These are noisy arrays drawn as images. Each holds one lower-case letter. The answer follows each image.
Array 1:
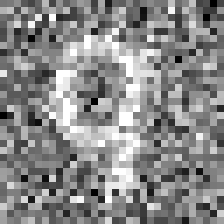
light q
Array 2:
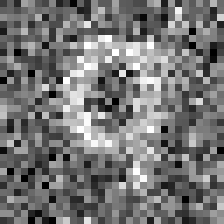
light q
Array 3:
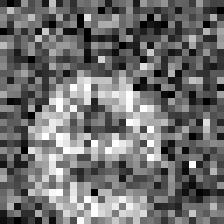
light e
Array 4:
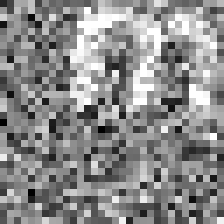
light m
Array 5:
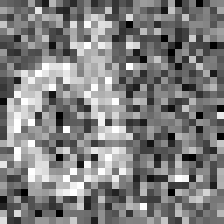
light d
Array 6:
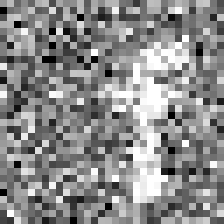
light f
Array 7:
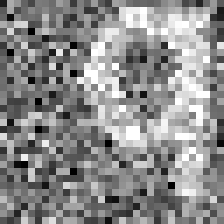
light q
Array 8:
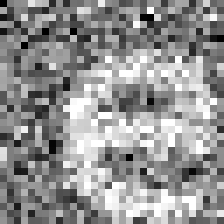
light e
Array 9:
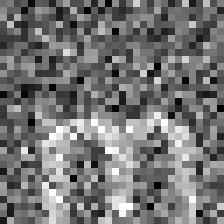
light m
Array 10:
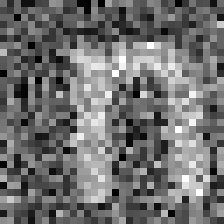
light n
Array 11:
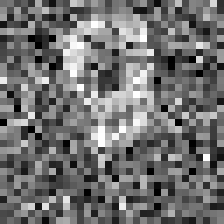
light g
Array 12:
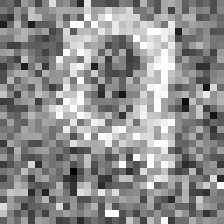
light q
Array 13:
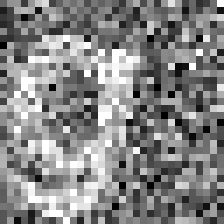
light g
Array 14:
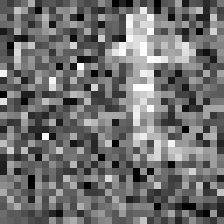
light t
